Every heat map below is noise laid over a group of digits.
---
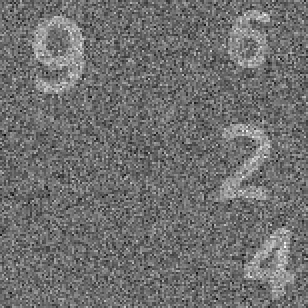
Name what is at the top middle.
nothing
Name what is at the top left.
9
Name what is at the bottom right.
4
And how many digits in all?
4
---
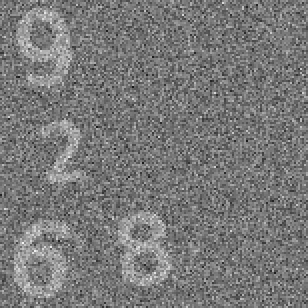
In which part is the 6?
bottom left
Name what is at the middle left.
2
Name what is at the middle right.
nothing
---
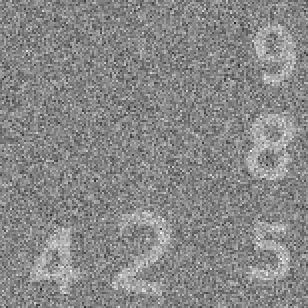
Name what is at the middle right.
8
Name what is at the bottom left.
4
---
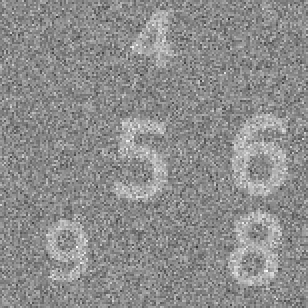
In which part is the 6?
middle right
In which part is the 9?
bottom left
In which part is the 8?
bottom right
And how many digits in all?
5
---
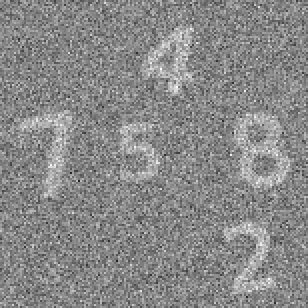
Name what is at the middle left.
7
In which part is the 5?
centre
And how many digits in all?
5
